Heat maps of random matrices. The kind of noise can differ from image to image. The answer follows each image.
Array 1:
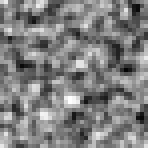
blotchy
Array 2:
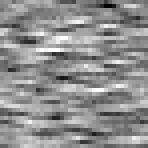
streaked along the rows
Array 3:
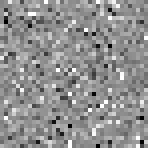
heavy tails
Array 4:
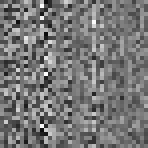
columns of uneven size
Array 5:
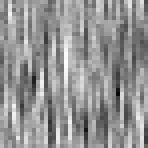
streaked along the columns
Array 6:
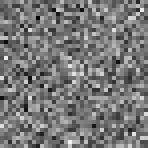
low rank plus noise
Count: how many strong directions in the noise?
five to eight
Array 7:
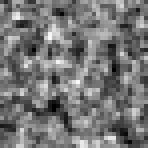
blotchy
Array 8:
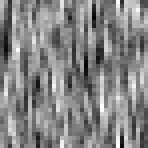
streaked along the columns
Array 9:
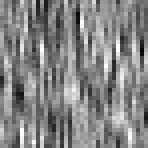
streaked along the columns
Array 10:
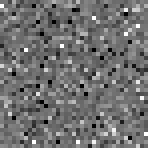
heavy tails
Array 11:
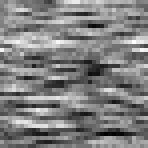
streaked along the rows
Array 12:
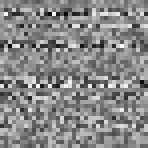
rows of uneven size
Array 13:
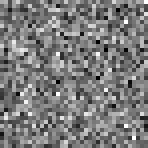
independent entries
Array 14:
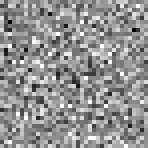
independent entries
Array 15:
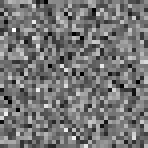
independent entries
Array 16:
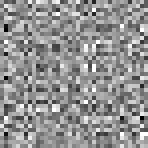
low rank plus noise
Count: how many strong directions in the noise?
two
